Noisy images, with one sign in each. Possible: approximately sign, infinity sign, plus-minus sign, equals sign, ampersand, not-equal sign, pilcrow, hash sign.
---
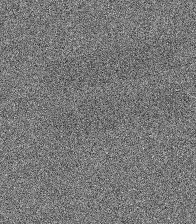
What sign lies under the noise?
equals sign
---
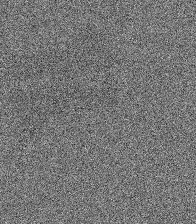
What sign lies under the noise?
not-equal sign
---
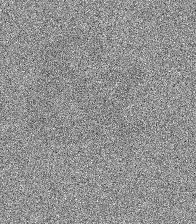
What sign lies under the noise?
ampersand
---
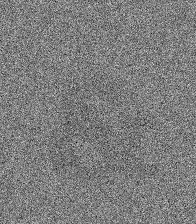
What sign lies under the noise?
ampersand
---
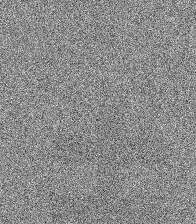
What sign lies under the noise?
plus-minus sign
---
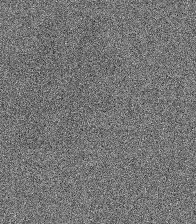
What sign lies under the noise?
hash sign
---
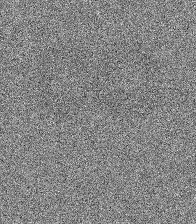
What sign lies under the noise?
infinity sign
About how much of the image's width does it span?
two thirds
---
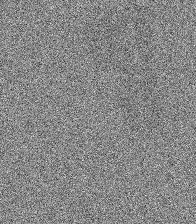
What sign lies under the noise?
pilcrow
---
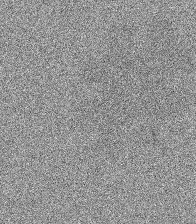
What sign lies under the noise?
hash sign
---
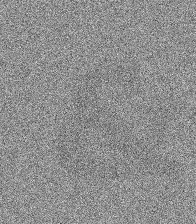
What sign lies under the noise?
ampersand
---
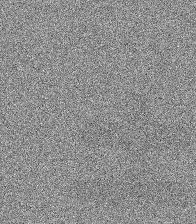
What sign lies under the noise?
plus-minus sign
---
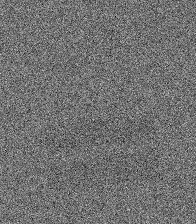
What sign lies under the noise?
equals sign
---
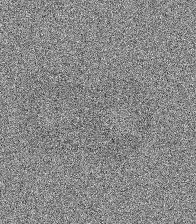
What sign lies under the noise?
infinity sign
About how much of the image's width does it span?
two thirds
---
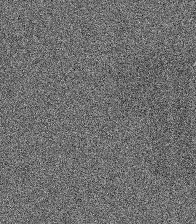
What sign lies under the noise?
pilcrow
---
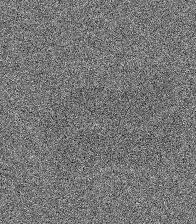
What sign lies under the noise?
approximately sign
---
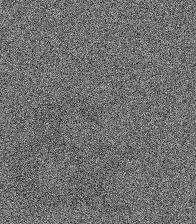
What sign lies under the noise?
ampersand
